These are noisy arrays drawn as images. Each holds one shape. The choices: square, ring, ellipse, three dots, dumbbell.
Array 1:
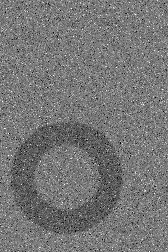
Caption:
dark ring
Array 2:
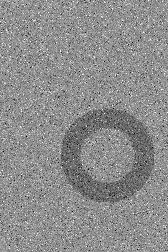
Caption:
dark ring
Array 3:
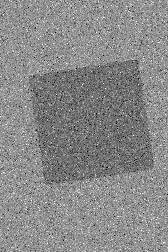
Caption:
dark square
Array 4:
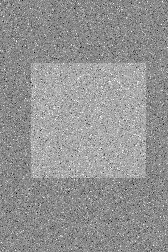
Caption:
light square
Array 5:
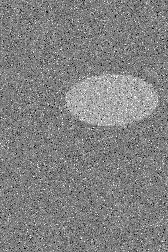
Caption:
light ellipse
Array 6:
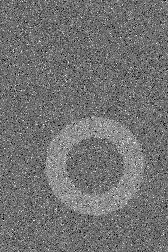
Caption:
light ring
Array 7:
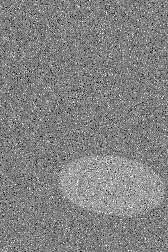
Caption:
light ellipse
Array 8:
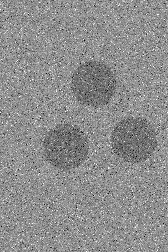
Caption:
dark three dots
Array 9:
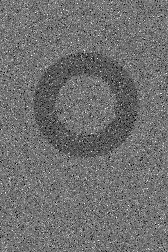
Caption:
dark ring
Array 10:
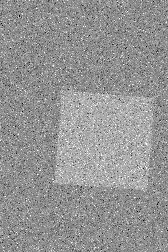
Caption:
light square
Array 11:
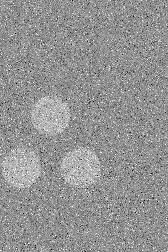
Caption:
light three dots
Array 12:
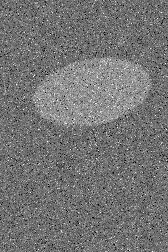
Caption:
light ellipse
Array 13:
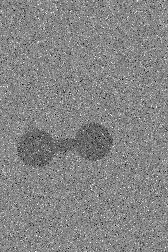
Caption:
dark dumbbell
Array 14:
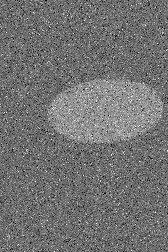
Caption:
light ellipse
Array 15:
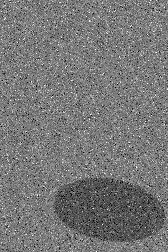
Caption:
dark ellipse
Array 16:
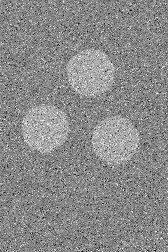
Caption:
light three dots
